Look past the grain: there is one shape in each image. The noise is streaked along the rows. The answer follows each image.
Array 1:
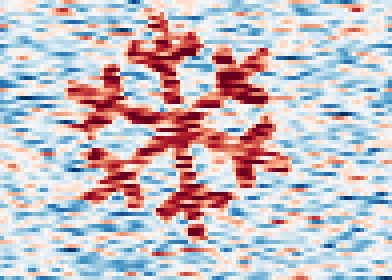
snowflake
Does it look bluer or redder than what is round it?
redder
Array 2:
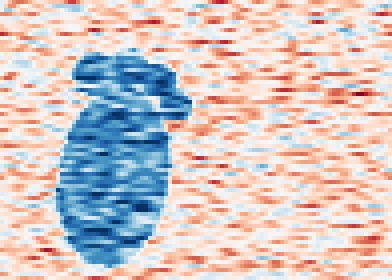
footprint
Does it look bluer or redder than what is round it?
bluer
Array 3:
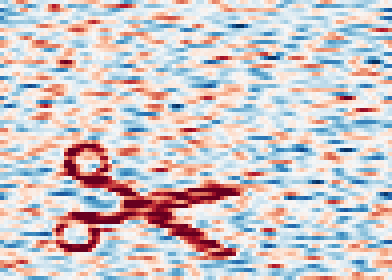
pair of scissors
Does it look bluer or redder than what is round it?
redder
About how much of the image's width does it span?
half
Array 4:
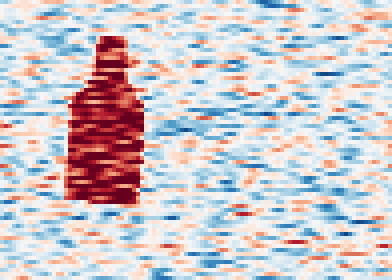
bottle
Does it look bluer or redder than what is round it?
redder
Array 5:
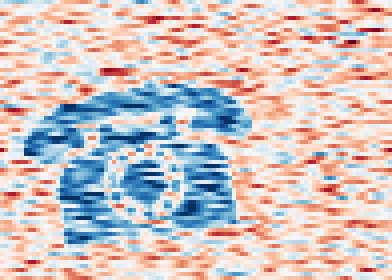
telephone
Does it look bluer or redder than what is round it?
bluer
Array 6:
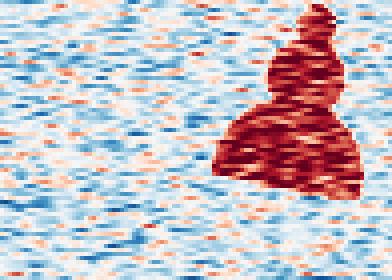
chess pawn
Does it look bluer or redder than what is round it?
redder
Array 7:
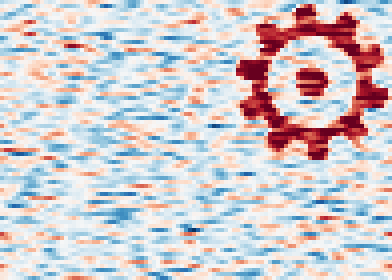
gear
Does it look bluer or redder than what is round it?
redder
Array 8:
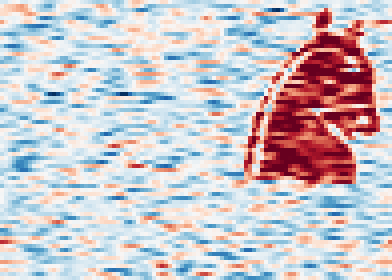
chess knight
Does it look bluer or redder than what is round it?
redder
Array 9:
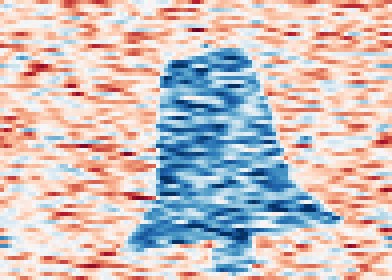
bell
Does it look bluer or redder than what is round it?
bluer
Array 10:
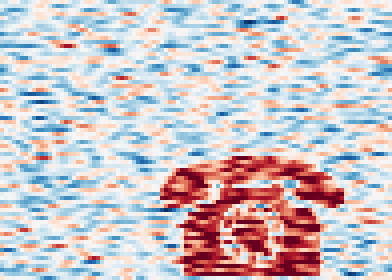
telephone
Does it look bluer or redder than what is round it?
redder
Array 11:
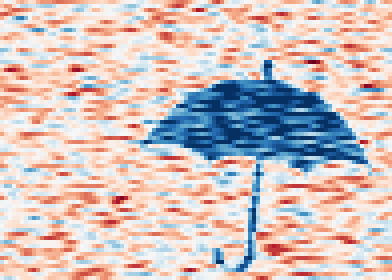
umbrella
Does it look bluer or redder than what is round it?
bluer
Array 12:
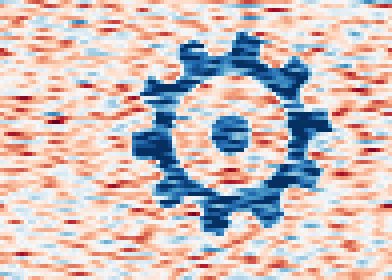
gear
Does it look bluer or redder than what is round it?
bluer
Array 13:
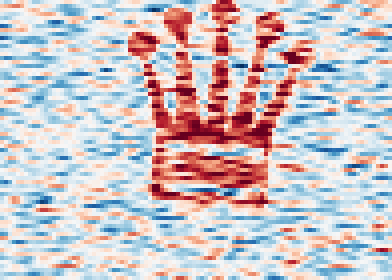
chess queen
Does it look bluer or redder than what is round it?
redder
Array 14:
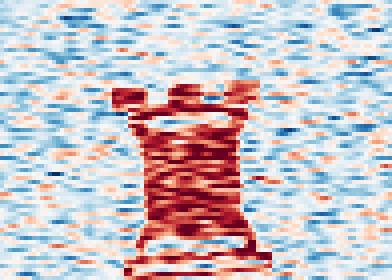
chess rook
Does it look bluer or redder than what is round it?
redder
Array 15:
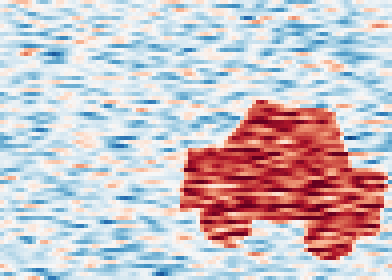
car
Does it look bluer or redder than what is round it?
redder
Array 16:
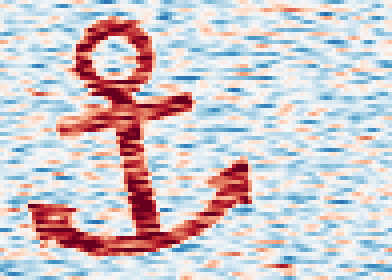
anchor
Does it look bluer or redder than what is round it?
redder
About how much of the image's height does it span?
nearly all
